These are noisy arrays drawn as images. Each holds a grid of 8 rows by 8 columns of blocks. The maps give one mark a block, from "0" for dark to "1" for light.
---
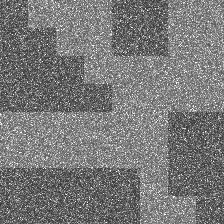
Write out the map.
0 1 1 1 0 0 1 1
0 0 1 1 0 0 1 1
0 0 0 1 1 1 1 1
0 0 0 0 1 1 1 1
1 1 1 1 1 1 0 0
1 1 1 1 1 1 0 0
0 0 0 0 0 1 0 0
0 0 0 0 0 1 1 0
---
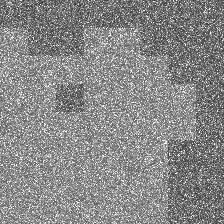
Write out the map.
0 0 0 0 0 0 0 0
1 0 0 1 1 0 0 0
1 1 1 1 1 1 0 0
1 1 0 1 1 1 1 0
1 1 1 1 1 1 1 0
1 1 1 1 1 1 0 0
1 1 1 1 1 1 0 0
1 1 1 1 1 1 0 0
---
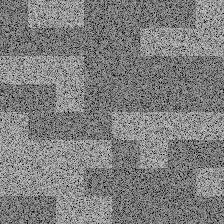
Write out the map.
0 1 1 0 0 0 0 1
0 0 0 0 0 1 1 1
1 1 1 0 0 0 0 0
0 0 1 0 0 0 0 0
1 0 0 0 1 1 1 1
1 1 1 1 0 1 0 0
1 1 1 0 0 0 0 1
0 0 1 1 0 0 0 0
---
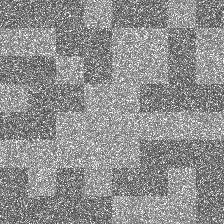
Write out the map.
0 0 0 1 0 0 1 0
1 1 0 0 1 1 0 1
0 0 1 0 1 1 0 1
1 0 0 1 1 0 0 0
0 0 1 1 1 1 1 1
1 1 1 1 1 0 0 0
0 1 0 1 0 0 1 0
0 0 0 0 1 1 1 0
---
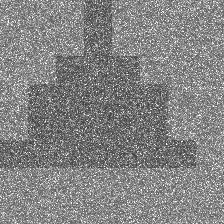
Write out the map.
1 1 1 0 1 1 1 1
1 1 1 0 1 1 1 1
1 1 0 0 0 1 1 1
1 0 0 0 0 0 1 1
1 0 0 0 0 0 1 1
0 0 0 0 0 0 0 1
1 1 1 1 1 1 1 1
1 1 1 1 1 1 1 1
